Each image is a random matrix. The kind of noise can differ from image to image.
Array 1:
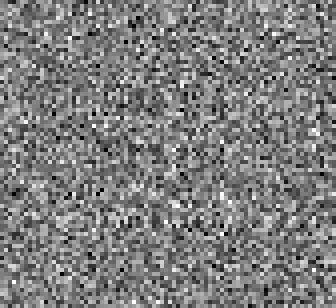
low rank plus noise
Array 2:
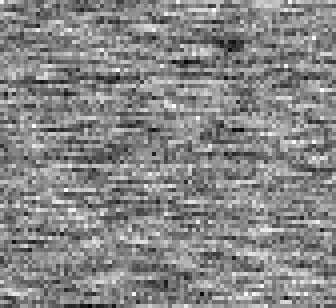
streaked along the rows
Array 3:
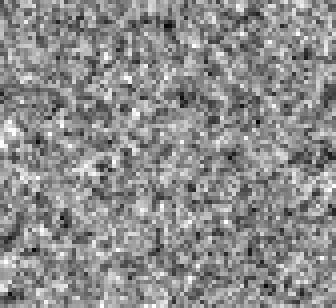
blotchy
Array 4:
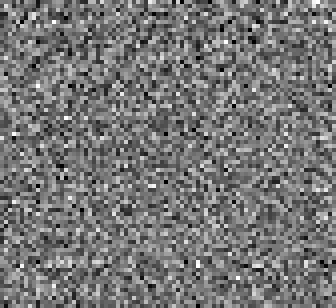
low rank plus noise
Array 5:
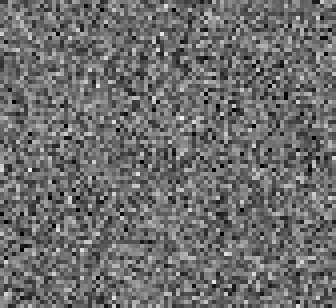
independent entries
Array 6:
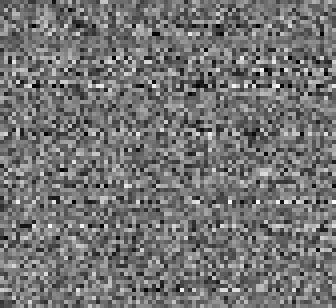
rows of uneven size
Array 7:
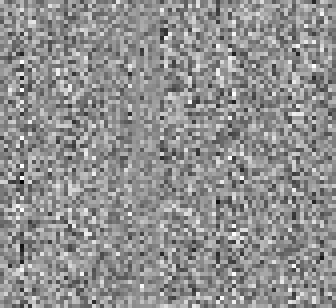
columns of uneven size
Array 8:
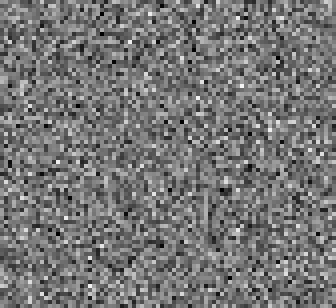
independent entries
